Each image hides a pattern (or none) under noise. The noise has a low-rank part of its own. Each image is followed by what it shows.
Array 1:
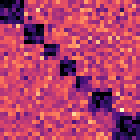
blocks along the diagonal
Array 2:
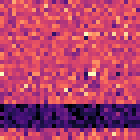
one band of rows
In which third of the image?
bottom
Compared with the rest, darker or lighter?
darker
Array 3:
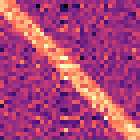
a diagonal band
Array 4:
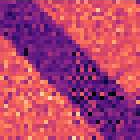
a diagonal band
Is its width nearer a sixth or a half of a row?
a half
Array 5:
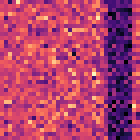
one band of columns
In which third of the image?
right
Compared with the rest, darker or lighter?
darker
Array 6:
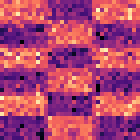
a checkerboard
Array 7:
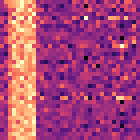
one band of columns
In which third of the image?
left
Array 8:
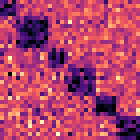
blocks along the diagonal
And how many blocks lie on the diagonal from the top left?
6
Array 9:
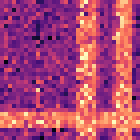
bands of rows crossing bands of columns
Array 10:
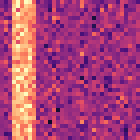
one band of columns
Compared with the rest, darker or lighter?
lighter
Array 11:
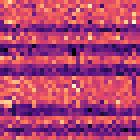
bands of rows
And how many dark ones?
5
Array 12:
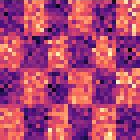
a checkerboard
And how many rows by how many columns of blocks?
4 by 6
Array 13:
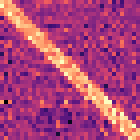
a diagonal band
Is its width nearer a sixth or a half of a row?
a sixth
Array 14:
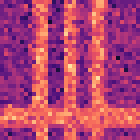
bands of rows crossing bands of columns
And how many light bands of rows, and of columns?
1 and 3
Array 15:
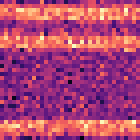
bands of rows
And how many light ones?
3
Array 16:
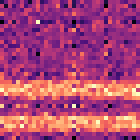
bands of rows
